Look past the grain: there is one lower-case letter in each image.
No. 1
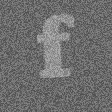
f
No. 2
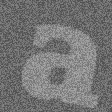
a
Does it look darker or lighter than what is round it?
lighter
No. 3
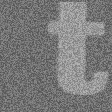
t
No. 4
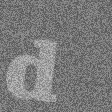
d
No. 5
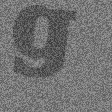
g
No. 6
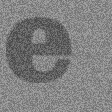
e
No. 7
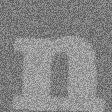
n
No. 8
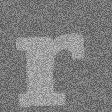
r
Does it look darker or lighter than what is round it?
lighter
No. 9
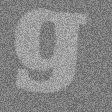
g
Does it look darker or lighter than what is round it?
lighter
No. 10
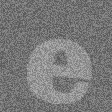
e
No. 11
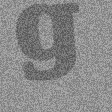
g
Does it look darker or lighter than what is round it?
darker
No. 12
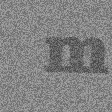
m
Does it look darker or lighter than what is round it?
darker
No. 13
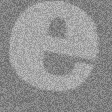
e
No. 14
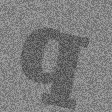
q
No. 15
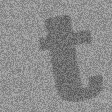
t
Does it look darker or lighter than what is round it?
darker
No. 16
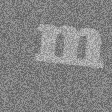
m
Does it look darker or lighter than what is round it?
lighter
